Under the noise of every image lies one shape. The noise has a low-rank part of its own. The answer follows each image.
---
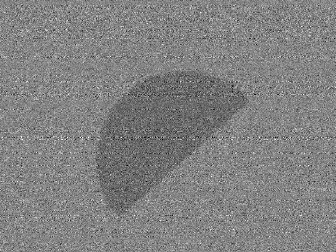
dark half disc
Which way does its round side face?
up and left
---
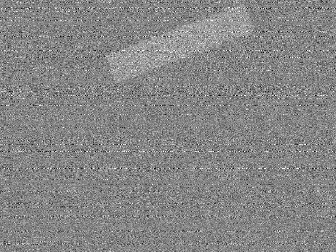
light bar, top middle
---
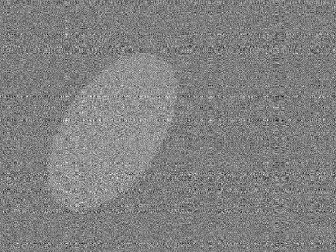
light ellipse
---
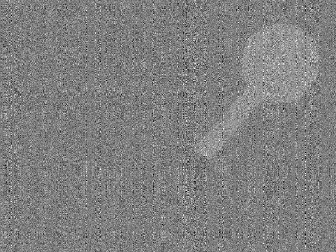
light lollipop
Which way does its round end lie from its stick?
up and right
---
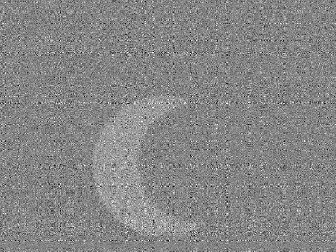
light crescent
